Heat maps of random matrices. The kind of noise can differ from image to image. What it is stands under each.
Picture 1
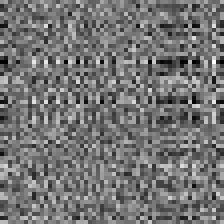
low rank plus noise
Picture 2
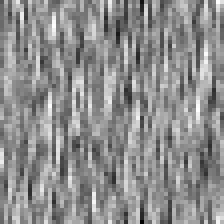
streaked along the columns
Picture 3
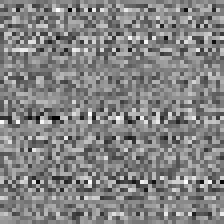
rows of uneven size
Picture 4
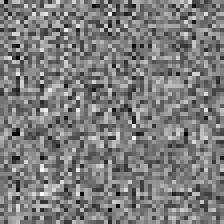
low rank plus noise
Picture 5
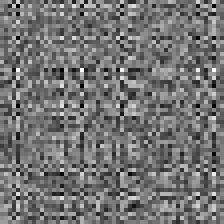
low rank plus noise
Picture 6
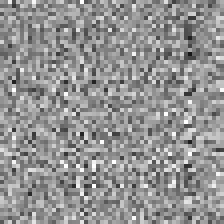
low rank plus noise
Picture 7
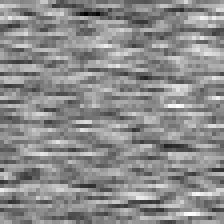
streaked along the rows
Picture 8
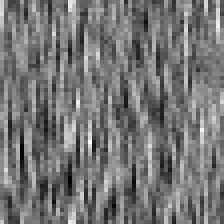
streaked along the columns
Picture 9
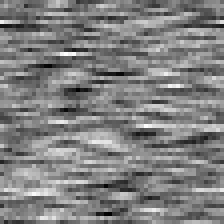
streaked along the rows
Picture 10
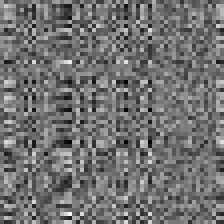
low rank plus noise
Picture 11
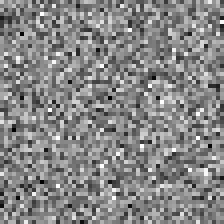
independent entries
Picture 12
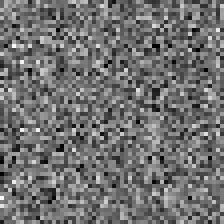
low rank plus noise
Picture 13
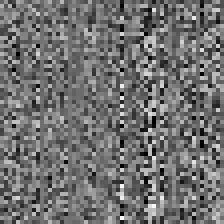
columns of uneven size
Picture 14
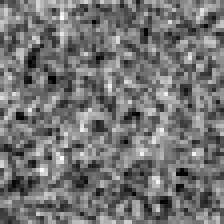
blotchy
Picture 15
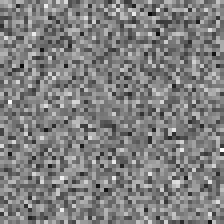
independent entries
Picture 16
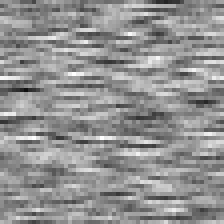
streaked along the rows
